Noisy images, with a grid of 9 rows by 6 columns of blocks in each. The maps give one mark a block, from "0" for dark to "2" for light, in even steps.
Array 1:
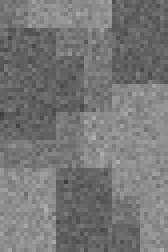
122200
001100
000100
000122
001222
111222
220022
220012
220002
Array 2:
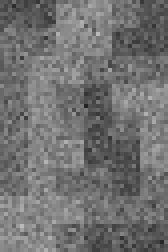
002210
112200
122111
121022
121012
122002
121101
222111
221000
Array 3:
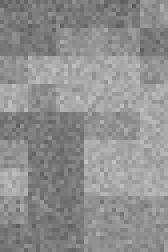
000001
001110
122221
212222
000112
100222
200222
100111
000111
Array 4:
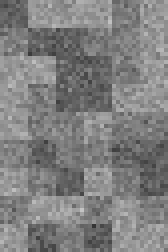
022212
100112
220012
210022
211211
101100
210210
122121
201022
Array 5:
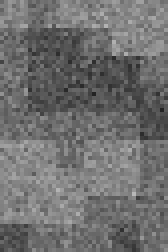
212222
100122
100001
100000
111110
221221
222221
222111
011101
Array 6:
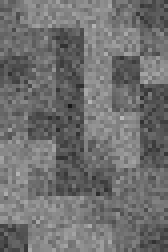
122210
110221
010202
110210
100220
220120
210011
222111
022210
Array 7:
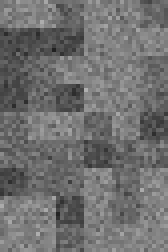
221221
000222
012221
010221
122120
111011
011212
220212
221222
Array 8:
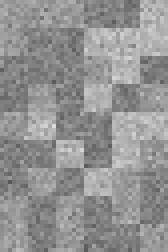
111002
100222
000120
010201
120022
002021
010210
101010
101001
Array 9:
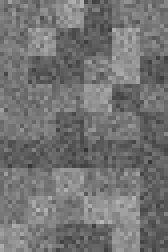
112011
120021
100120
111201
110110
000000
112110
121220
210020
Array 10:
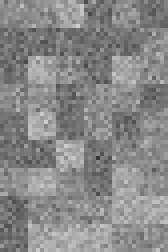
112010
000001
021021
110110
020101
002011
121021
011122
022211
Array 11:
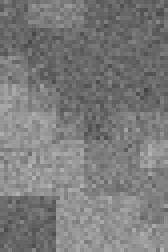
011000
000000
100000
210000
221011
222112
222111
002221
002222
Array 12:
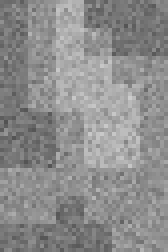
012000
012100
012211
012221
001221
001221
111111
110111
000011
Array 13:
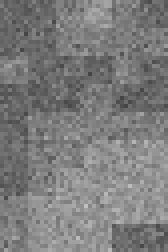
001210
001111
100010
000100
011111
011222
012222
122222
122200
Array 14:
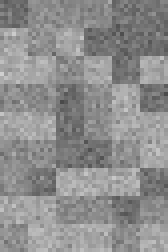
011100
212000
221202
110120
220122
110012
102220
221101
122212
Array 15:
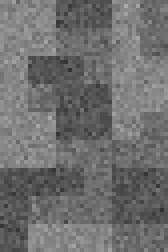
220021
221121
200122
210022
220021
221111
000100
011100
022211
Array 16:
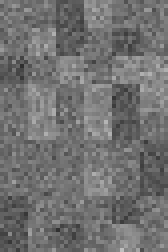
110211
120101
012122
121202
121201
111110
111210
011101
010121
